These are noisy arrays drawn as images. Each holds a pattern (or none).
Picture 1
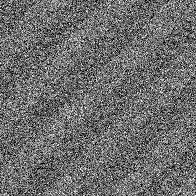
diagonal stripes
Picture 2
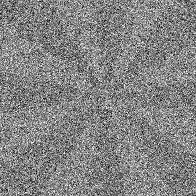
spokes from one point
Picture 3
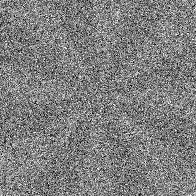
spokes from one point
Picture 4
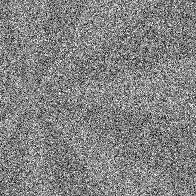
spokes from one point
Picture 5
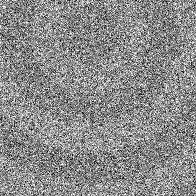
rings round one point
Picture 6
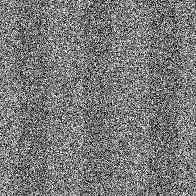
vertical stripes
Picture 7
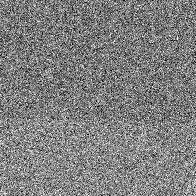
a sharp edge
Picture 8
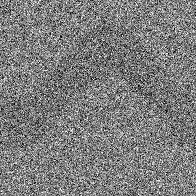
a wavy band
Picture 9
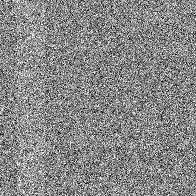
one vertical stripe
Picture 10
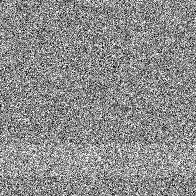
one horizontal stripe
